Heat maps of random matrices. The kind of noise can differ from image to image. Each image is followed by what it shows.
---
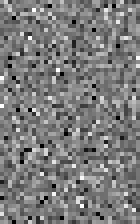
heavy tails
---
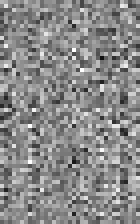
low rank plus noise
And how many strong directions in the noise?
two
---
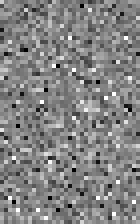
heavy tails
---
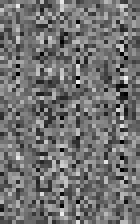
columns of uneven size
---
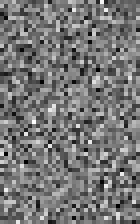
independent entries
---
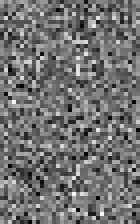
low rank plus noise
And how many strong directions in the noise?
five to eight
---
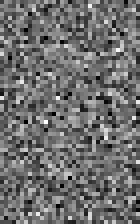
independent entries
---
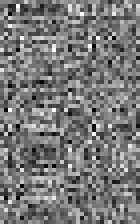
low rank plus noise
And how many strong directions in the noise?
one
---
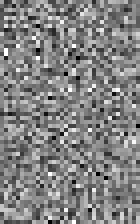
low rank plus noise
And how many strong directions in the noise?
one
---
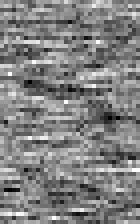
streaked along the rows
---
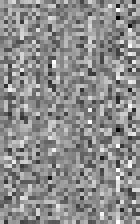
columns of uneven size
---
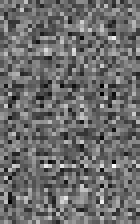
low rank plus noise
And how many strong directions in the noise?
two
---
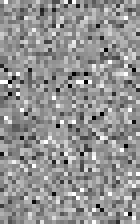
heavy tails
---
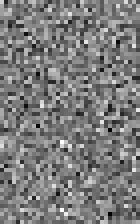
independent entries
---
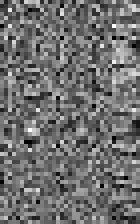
low rank plus noise
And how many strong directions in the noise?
three or four
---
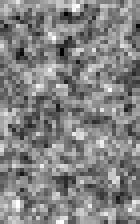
blotchy
